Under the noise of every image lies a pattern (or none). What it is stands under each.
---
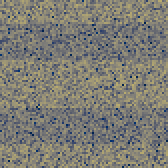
horizontal stripes
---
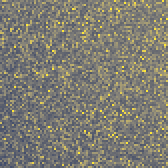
a smooth slope
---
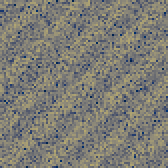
diagonal stripes
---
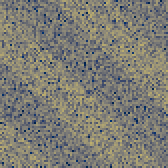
diagonal stripes
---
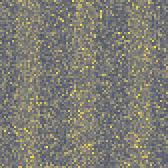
vertical stripes
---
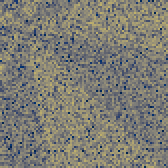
spokes from one point
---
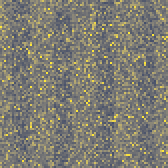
vertical stripes
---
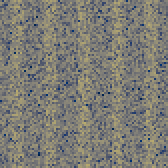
vertical stripes
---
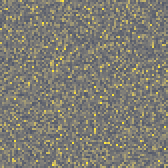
only noise
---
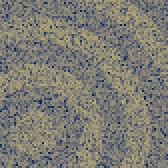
rings round one point
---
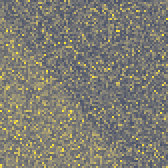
a sharp edge
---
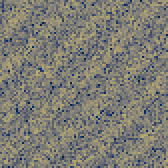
diagonal stripes
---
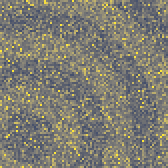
rings round one point
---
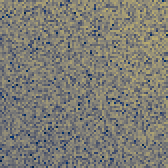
a smooth slope
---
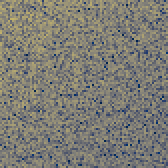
a smooth slope
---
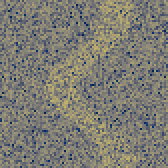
a wavy band
